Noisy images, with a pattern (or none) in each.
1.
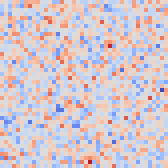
only noise
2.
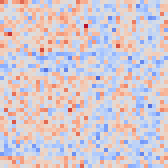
bands of rows crossing bands of columns
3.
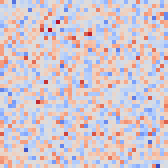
only noise
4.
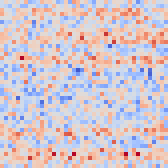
bands of rows
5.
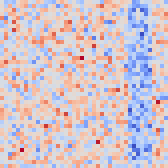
one band of columns
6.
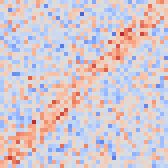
a diagonal band
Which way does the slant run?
bottom left to top right
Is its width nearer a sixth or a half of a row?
a sixth
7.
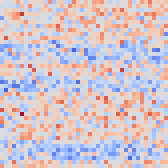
bands of rows
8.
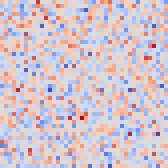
only noise
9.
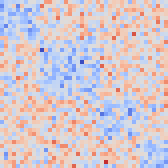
blocks along the diagonal
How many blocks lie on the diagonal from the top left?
4
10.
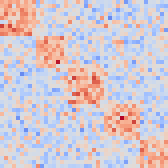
blocks along the diagonal
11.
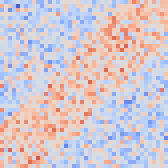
a diagonal band
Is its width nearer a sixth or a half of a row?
a half
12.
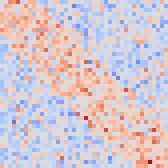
a diagonal band
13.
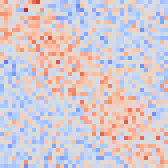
a diagonal band
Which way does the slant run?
top left to bottom right
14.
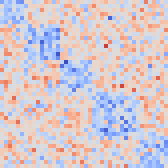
blocks along the diagonal
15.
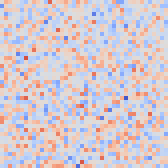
only noise
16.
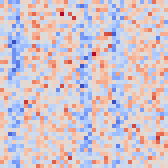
bands of columns
